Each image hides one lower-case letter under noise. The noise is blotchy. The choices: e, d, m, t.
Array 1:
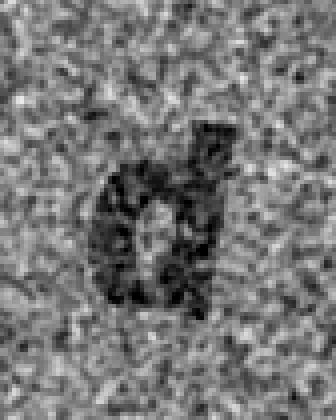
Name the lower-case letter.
d
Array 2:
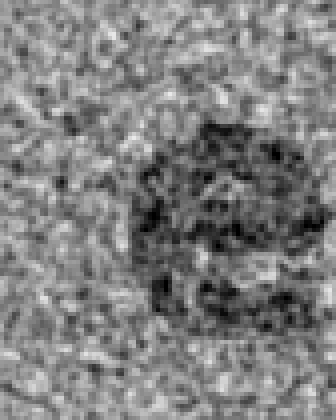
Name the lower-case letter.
e
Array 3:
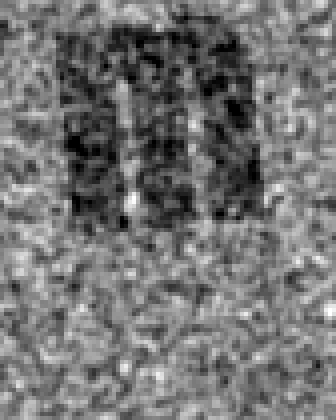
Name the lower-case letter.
m
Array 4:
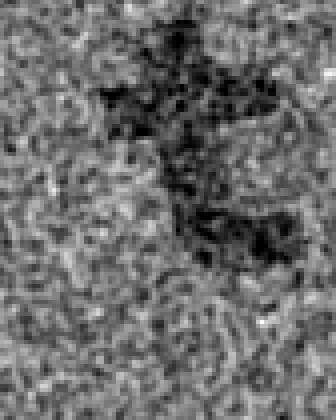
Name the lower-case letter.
t
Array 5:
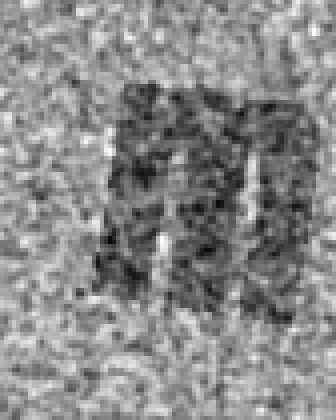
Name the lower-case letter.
m
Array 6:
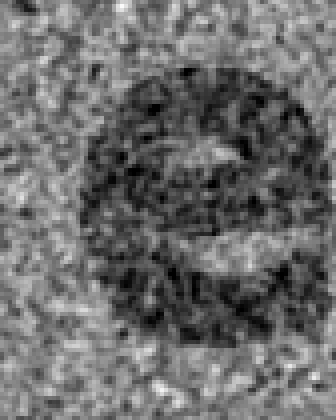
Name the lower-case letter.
e
